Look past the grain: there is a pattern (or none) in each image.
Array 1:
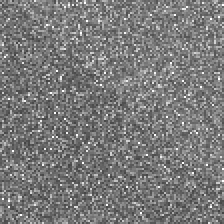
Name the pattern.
a sharp edge
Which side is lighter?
top right
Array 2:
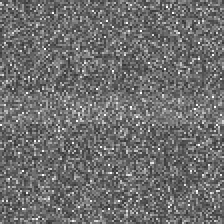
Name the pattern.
one horizontal stripe
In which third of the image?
middle
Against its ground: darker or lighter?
lighter
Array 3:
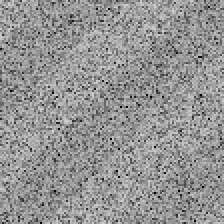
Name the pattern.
diagonal stripes
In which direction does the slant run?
bottom left to top right
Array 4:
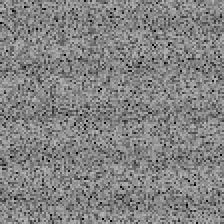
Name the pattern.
horizontal stripes
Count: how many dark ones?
5
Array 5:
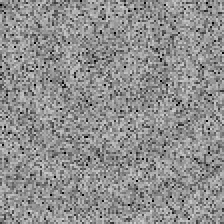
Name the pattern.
rings round one point
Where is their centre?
top middle
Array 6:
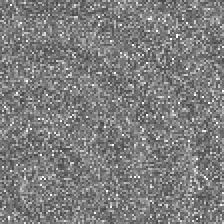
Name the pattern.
rings round one point
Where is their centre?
bottom left
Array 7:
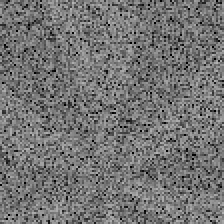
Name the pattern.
spokes from one point
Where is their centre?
bottom middle
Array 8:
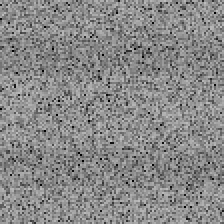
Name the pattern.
horizontal stripes
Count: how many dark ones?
2
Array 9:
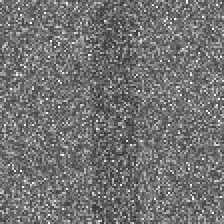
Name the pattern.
one vertical stripe
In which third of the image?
middle
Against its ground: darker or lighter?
darker
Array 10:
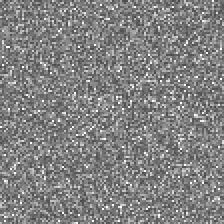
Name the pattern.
only noise
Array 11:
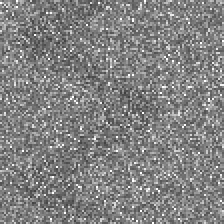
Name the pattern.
a wavy band
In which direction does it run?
top to bottom
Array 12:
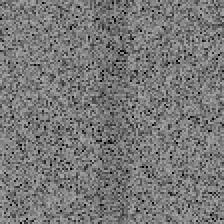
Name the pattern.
one vertical stripe
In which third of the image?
middle
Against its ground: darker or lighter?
darker
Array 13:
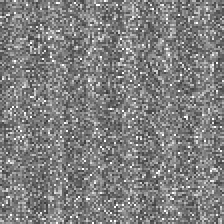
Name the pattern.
vertical stripes
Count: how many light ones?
6
